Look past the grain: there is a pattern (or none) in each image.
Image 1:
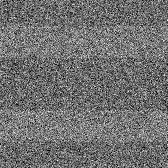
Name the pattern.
horizontal stripes
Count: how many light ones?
2
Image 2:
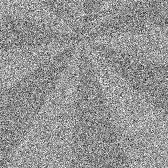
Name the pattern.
spokes from one point
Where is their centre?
top middle
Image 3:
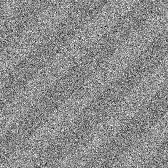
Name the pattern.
diagonal stripes
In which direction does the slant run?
bottom left to top right
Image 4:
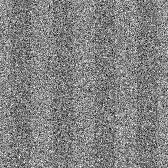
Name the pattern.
vertical stripes
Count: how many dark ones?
4
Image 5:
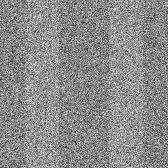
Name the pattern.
vertical stripes
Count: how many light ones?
2
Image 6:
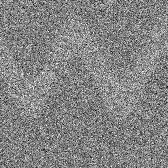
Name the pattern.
a wavy band
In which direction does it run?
left to right
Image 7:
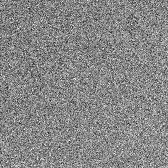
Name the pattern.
a smooth slope
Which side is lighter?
bottom right
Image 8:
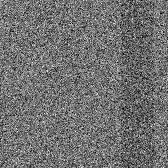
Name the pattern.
one vertical stripe
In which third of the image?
right
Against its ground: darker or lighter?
darker
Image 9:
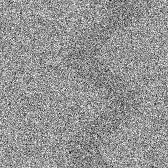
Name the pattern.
a wavy band
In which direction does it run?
top to bottom
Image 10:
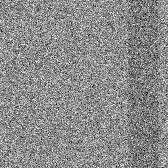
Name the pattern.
one vertical stripe
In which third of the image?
right
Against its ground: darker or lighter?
darker
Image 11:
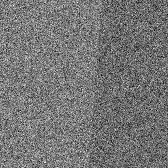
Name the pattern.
a sharp edge
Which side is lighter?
left
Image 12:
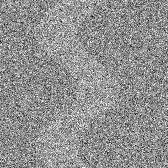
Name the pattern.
a wavy band
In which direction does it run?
top to bottom
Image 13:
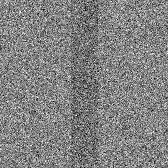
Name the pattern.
one vertical stripe
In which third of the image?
middle
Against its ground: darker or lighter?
darker
